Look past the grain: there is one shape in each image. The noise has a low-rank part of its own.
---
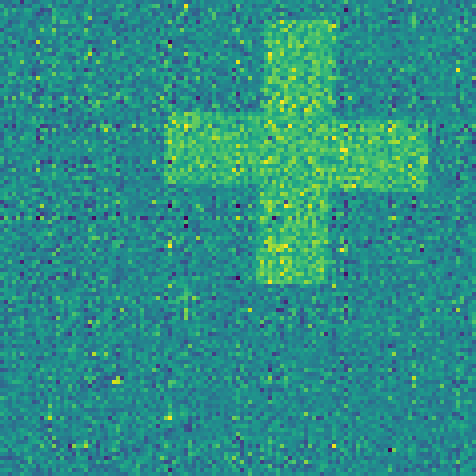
cross
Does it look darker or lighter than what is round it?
lighter
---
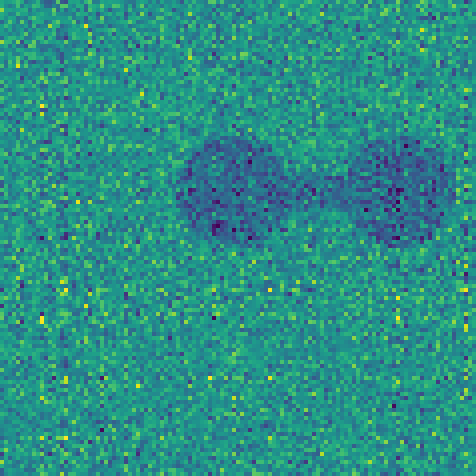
dumbbell
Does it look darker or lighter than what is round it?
darker
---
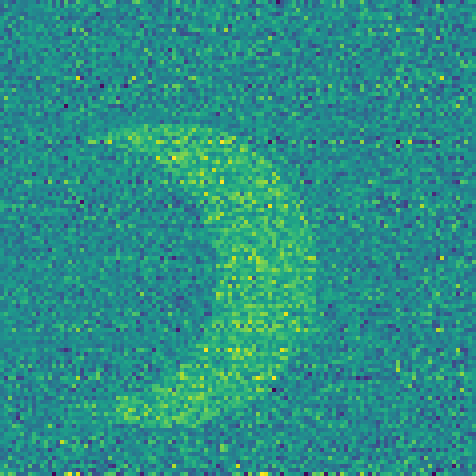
crescent
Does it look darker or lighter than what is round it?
lighter
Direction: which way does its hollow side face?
left
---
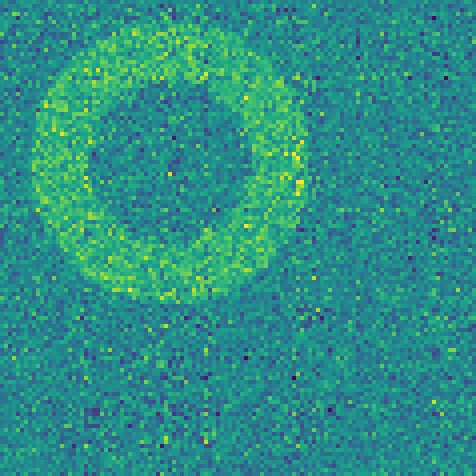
ring
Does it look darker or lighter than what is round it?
lighter
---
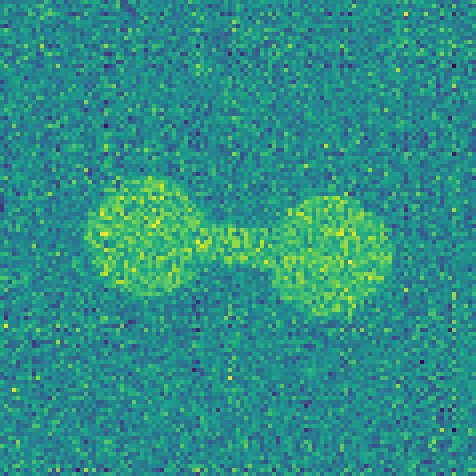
dumbbell
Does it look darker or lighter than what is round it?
lighter
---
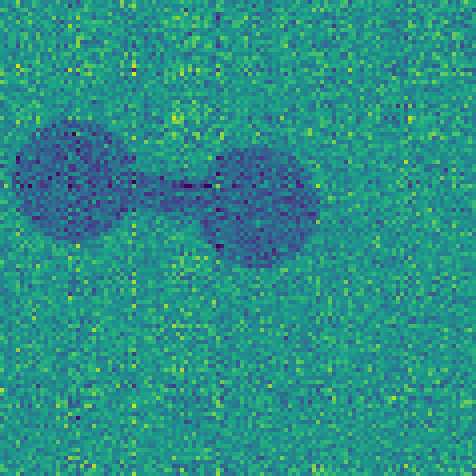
dumbbell
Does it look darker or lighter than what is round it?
darker
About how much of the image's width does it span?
two thirds
